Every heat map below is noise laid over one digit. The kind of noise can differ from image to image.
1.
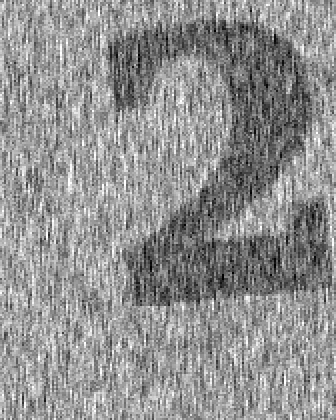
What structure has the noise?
streaked along the columns
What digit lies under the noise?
2
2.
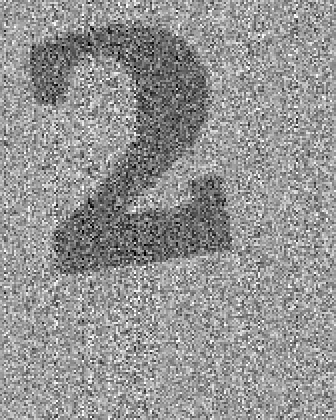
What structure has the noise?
columns of uneven size
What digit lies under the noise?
2
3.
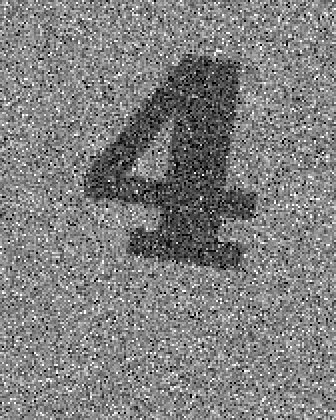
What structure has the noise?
heavy tails
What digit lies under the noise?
4
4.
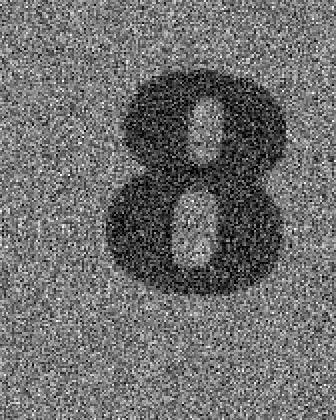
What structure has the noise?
low rank plus noise
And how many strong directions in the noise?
two
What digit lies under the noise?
8
